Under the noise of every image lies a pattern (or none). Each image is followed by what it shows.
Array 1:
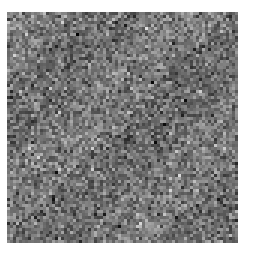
diagonal stripes
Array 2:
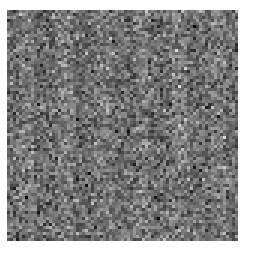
vertical stripes
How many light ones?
6
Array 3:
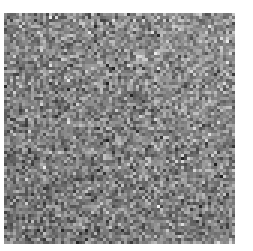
a smooth slope
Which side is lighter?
top right
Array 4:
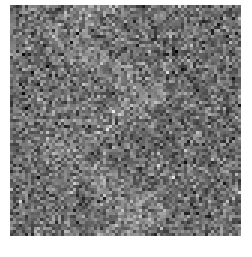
a wavy band
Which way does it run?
top to bottom
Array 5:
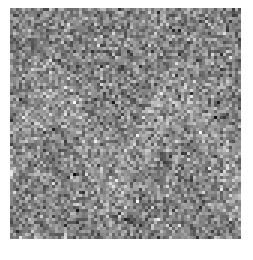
a wavy band
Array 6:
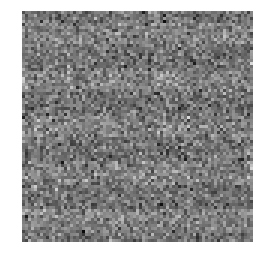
horizontal stripes
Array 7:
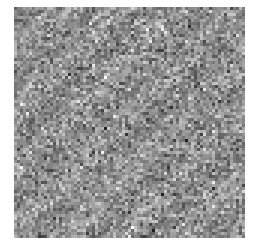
diagonal stripes
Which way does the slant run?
bottom left to top right
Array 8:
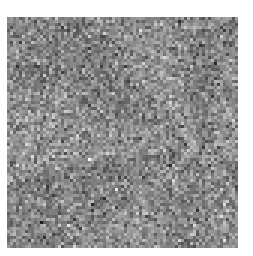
spokes from one point
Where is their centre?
middle right
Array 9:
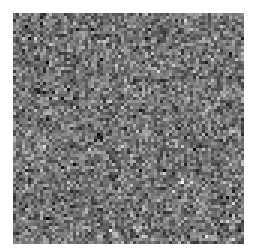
only noise
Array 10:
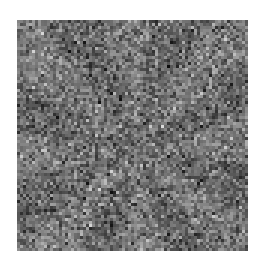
spokes from one point
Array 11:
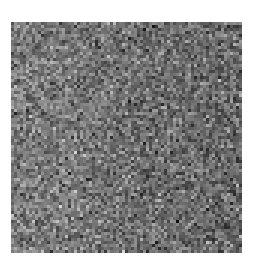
a smooth slope
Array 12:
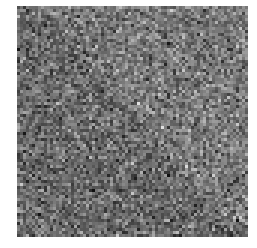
a sharp edge
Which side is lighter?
top right
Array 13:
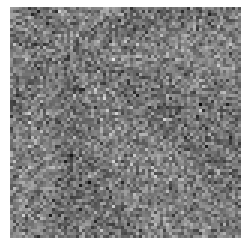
spokes from one point
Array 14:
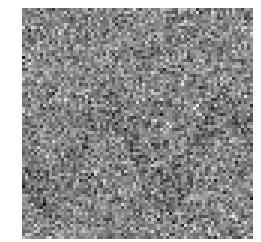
a wavy band
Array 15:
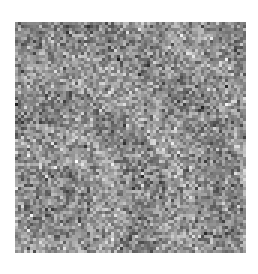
rings round one point
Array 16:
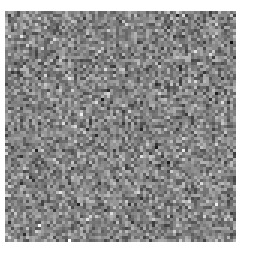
only noise
